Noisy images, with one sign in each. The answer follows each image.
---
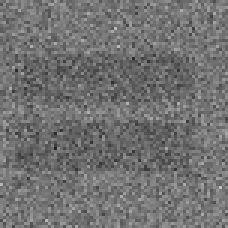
dark equals sign
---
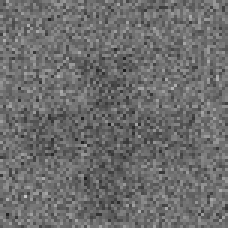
dark plus sign
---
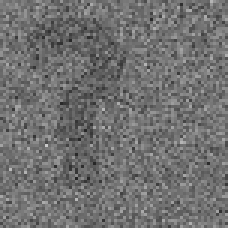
dark question mark
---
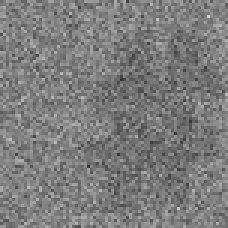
dark hash sign
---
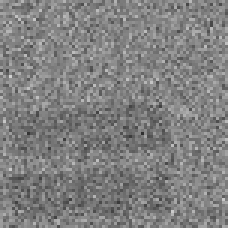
dark equals sign
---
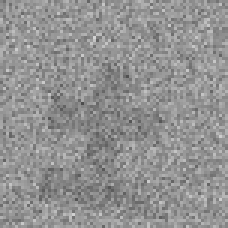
dark plus-minus sign
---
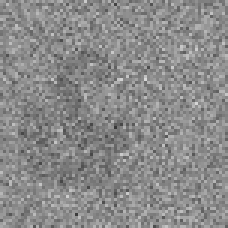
dark ampersand
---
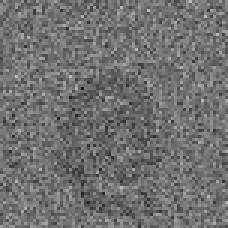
dark at sign
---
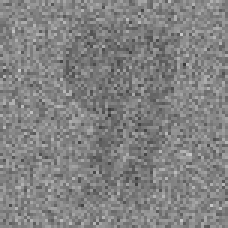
dark pilcrow
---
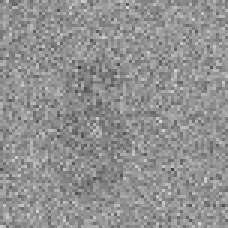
dark section sign
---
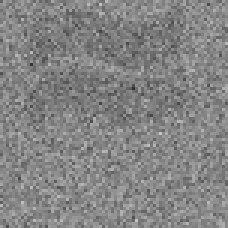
dark approximately sign
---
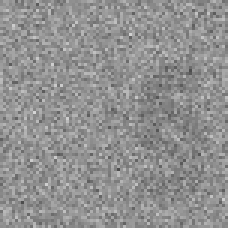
dark section sign
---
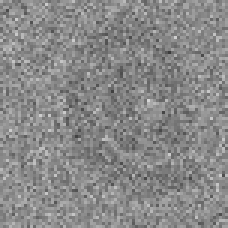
dark at sign
